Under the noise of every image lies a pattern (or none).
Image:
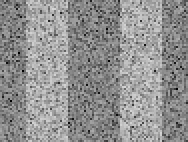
vertical stripes
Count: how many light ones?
2
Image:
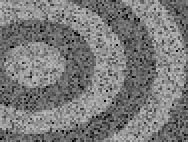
rings round one point
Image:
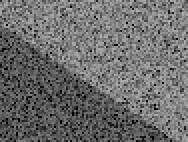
a sharp edge
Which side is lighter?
top right
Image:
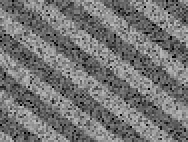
diagonal stripes
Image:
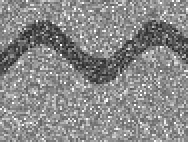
a wavy band
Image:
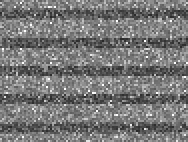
horizontal stripes
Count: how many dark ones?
5
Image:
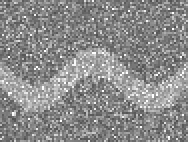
a wavy band
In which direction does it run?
left to right
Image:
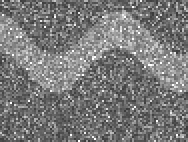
a wavy band
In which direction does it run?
left to right
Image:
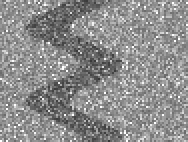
a wavy band
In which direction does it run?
top to bottom
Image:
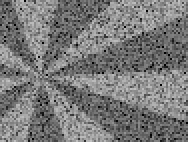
spokes from one point
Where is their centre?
middle left
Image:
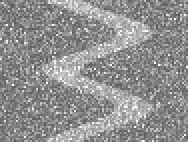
a wavy band
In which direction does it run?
top to bottom
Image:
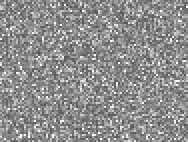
only noise
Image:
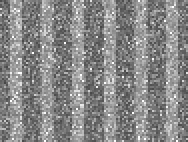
vertical stripes
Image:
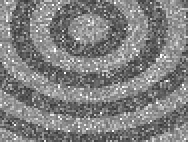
rings round one point
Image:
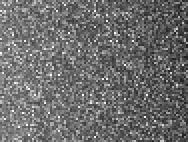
a smooth slope
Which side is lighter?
left
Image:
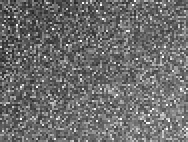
a smooth slope
